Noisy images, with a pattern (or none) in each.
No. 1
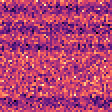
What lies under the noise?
bands of rows
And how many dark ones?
4
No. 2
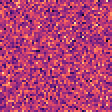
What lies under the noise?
only noise
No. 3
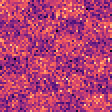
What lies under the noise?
a checkerboard
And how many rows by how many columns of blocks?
6 by 4
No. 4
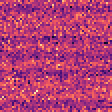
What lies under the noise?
bands of rows
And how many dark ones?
5
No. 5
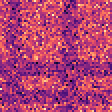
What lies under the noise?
bands of rows crossing bands of columns
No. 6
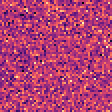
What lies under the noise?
only noise
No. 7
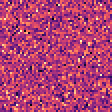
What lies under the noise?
only noise
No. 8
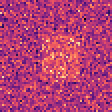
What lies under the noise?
one block
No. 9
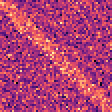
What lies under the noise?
a diagonal band
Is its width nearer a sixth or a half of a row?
a sixth
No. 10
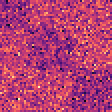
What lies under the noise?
blocks along the diagonal
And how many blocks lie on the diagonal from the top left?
3
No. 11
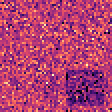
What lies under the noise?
one block
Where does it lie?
bottom right
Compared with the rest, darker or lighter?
darker
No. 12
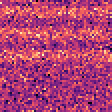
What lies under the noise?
bands of rows
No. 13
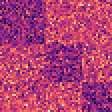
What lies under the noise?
blocks along the diagonal
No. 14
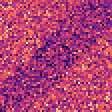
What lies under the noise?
a diagonal band
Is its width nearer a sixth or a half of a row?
a half
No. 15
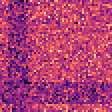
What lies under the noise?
bands of rows crossing bands of columns
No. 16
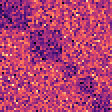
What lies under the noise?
blocks along the diagonal
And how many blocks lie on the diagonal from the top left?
5
